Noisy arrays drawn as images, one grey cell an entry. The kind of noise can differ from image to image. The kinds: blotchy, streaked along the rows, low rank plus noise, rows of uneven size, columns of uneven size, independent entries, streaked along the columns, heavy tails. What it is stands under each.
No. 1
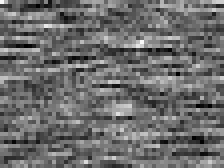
streaked along the rows
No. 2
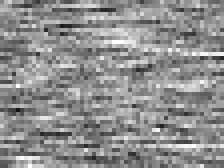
streaked along the rows
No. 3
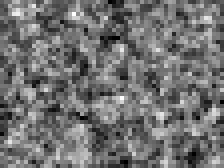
blotchy
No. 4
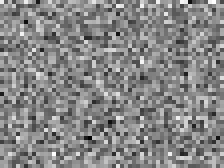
low rank plus noise
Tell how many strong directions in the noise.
five to eight
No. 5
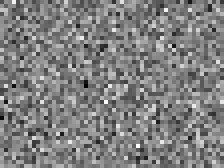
independent entries
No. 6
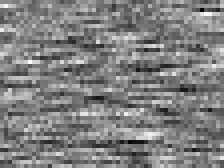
streaked along the rows
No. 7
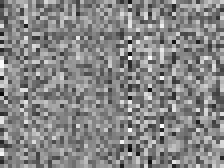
columns of uneven size
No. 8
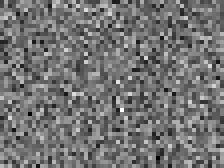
independent entries
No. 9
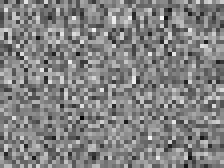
low rank plus noise
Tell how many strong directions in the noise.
three or four
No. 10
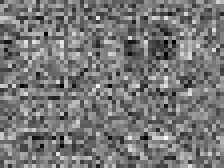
low rank plus noise
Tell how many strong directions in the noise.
one
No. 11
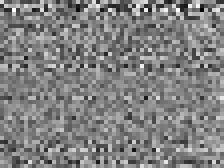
rows of uneven size
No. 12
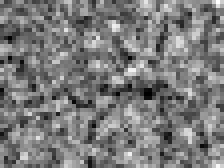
blotchy
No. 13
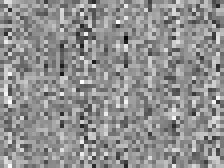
columns of uneven size
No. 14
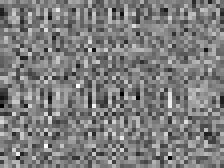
low rank plus noise
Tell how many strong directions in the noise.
one
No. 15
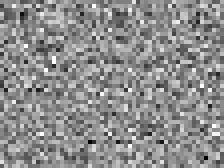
low rank plus noise
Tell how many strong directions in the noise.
three or four
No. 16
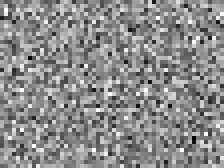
independent entries
